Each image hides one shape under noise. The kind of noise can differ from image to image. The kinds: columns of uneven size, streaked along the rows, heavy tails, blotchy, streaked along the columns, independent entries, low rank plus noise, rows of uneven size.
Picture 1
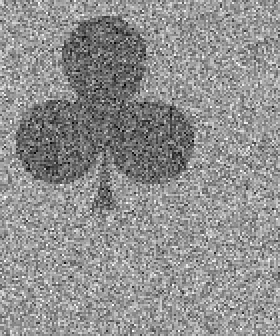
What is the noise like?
independent entries
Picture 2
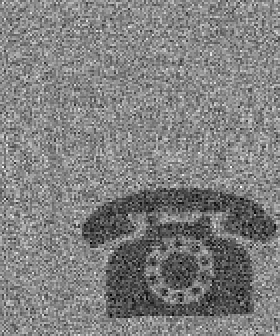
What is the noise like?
low rank plus noise
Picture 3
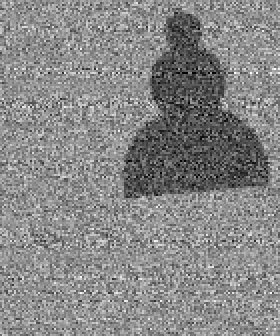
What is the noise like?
rows of uneven size
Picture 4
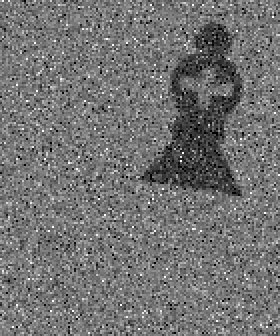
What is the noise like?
heavy tails
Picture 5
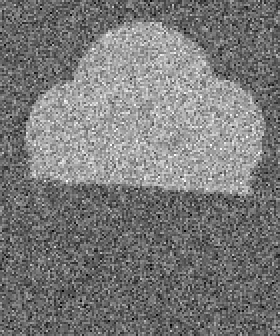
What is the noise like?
independent entries
